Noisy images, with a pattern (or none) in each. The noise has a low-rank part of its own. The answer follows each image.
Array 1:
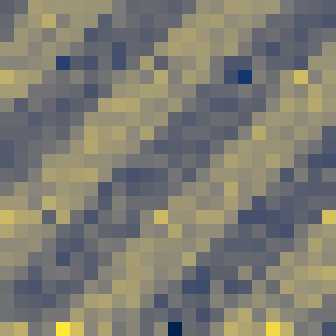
diagonal stripes
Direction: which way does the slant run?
bottom left to top right
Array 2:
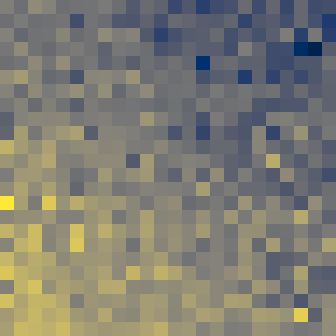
a smooth slope
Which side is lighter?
bottom left
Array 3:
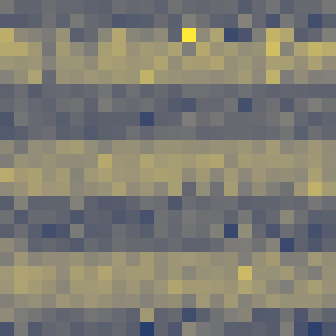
horizontal stripes
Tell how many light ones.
3
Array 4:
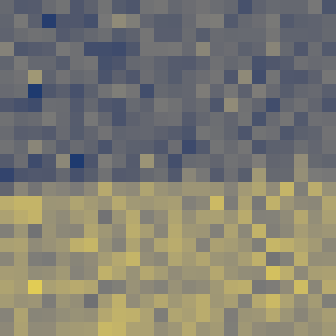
a sharp edge
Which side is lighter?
bottom
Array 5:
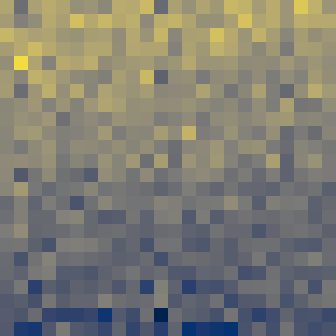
a smooth slope
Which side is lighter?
top
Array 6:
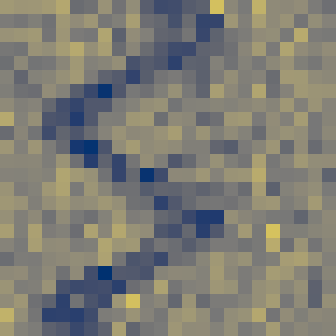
a wavy band
